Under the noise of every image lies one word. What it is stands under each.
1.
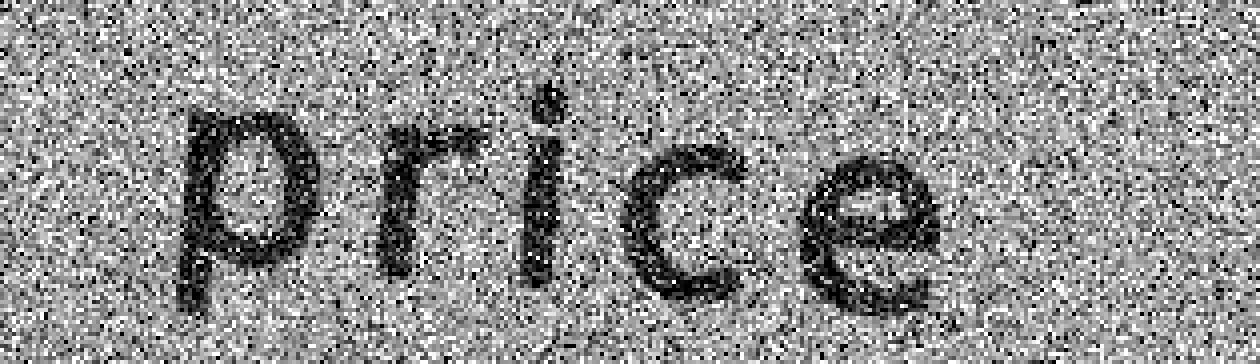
price
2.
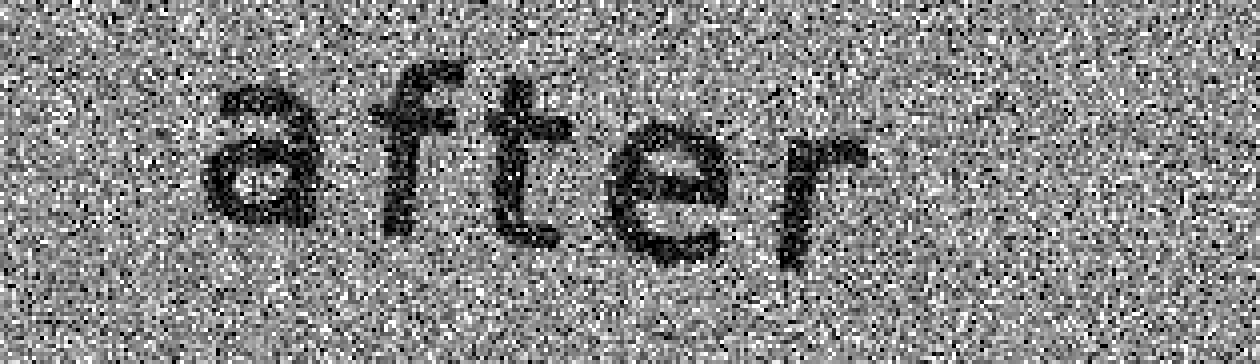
after
